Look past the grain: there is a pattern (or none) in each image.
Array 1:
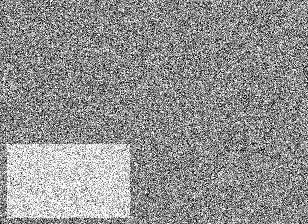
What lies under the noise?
one block
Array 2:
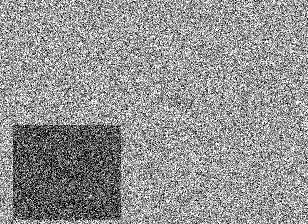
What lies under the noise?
one block
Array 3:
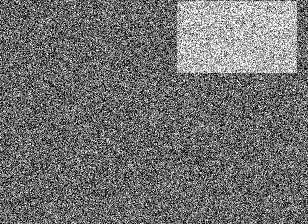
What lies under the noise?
one block
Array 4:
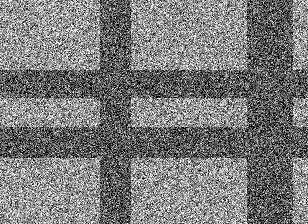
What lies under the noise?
bands of rows crossing bands of columns
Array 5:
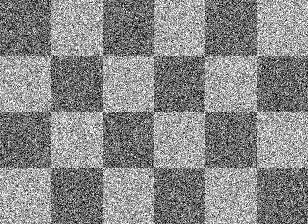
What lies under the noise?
a checkerboard
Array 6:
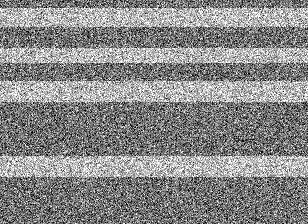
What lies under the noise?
bands of rows
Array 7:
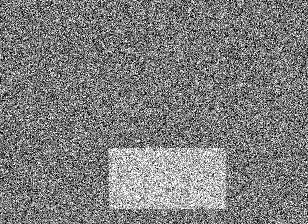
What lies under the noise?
one block
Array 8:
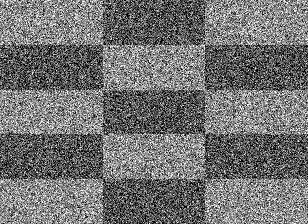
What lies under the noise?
a checkerboard
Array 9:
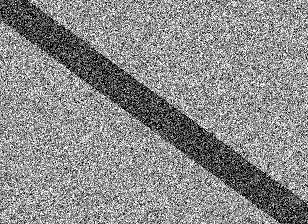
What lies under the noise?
a diagonal band
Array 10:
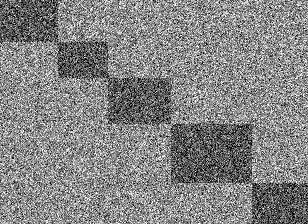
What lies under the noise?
blocks along the diagonal
